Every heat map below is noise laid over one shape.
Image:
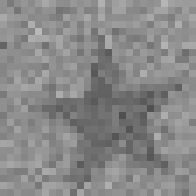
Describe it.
dark star
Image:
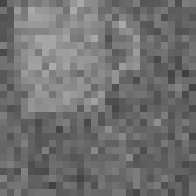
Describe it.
light cup
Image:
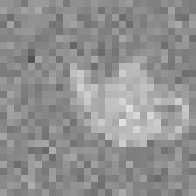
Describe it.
light teapot
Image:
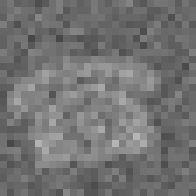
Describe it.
light telephone
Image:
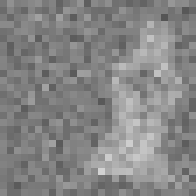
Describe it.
light chess bishop
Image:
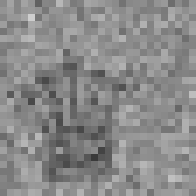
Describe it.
dark chess queen
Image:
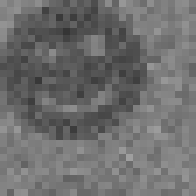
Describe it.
dark smiling face
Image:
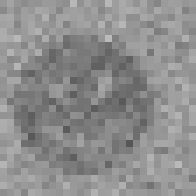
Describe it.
dark smiling face
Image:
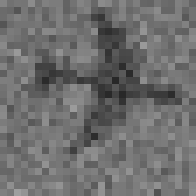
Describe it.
dark airplane
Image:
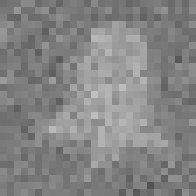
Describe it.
light bell
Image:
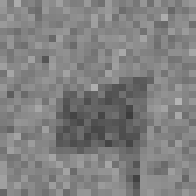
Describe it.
dark flag
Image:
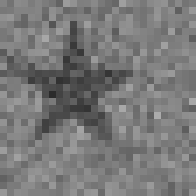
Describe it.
dark star
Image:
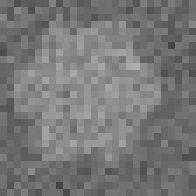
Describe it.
light flower
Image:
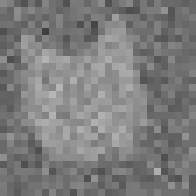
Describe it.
light cat's head
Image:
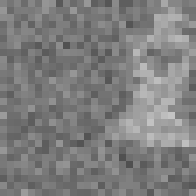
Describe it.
light chess bishop
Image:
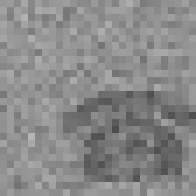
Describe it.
dark telephone
